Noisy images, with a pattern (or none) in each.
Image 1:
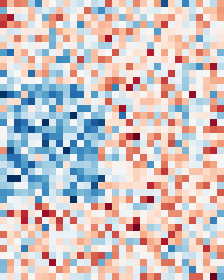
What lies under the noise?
one block
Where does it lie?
middle left
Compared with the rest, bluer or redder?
bluer
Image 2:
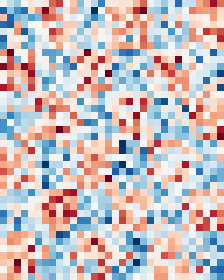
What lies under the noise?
a checkerboard
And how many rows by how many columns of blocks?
6 by 6
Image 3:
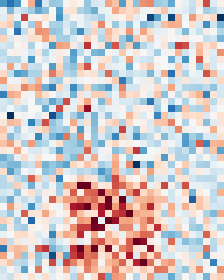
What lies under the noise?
one block
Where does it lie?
bottom middle
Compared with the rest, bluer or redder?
redder
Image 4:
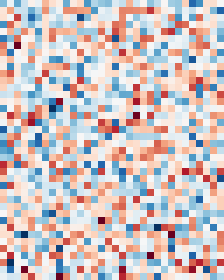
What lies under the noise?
only noise
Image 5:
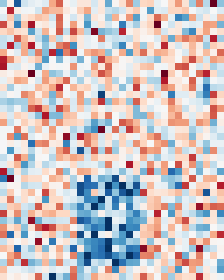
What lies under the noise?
one block
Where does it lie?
bottom middle
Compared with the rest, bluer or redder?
bluer
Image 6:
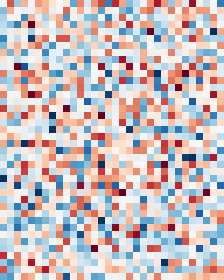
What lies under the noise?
only noise
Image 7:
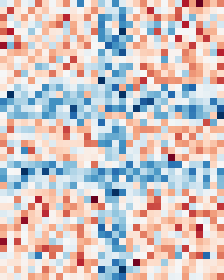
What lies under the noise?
bands of rows crossing bands of columns
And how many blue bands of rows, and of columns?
2 and 1
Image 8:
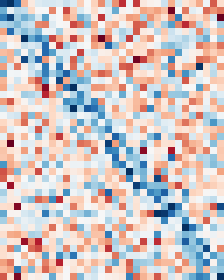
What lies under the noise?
a diagonal band
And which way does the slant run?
top left to bottom right
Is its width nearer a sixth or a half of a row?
a sixth
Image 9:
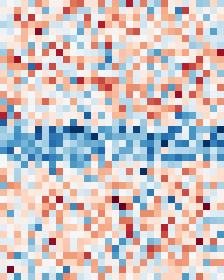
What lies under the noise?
one band of rows
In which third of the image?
middle
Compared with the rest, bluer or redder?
bluer
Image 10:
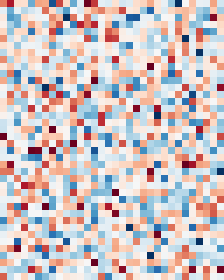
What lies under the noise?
only noise
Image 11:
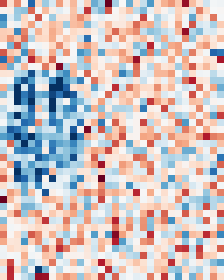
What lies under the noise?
one block
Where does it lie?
middle left
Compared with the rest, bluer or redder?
bluer
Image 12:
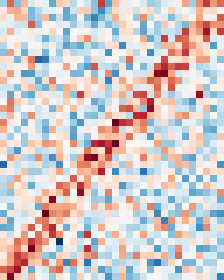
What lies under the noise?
a diagonal band
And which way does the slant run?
bottom left to top right
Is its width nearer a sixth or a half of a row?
a sixth
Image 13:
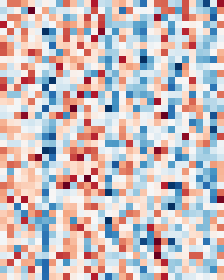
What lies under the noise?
bands of columns
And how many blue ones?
5
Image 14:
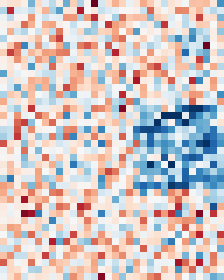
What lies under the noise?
one block
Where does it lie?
middle right
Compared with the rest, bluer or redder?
bluer
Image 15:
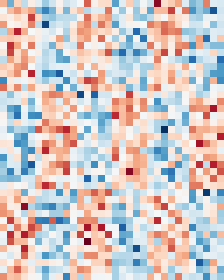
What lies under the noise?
a checkerboard
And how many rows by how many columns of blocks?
3 by 6
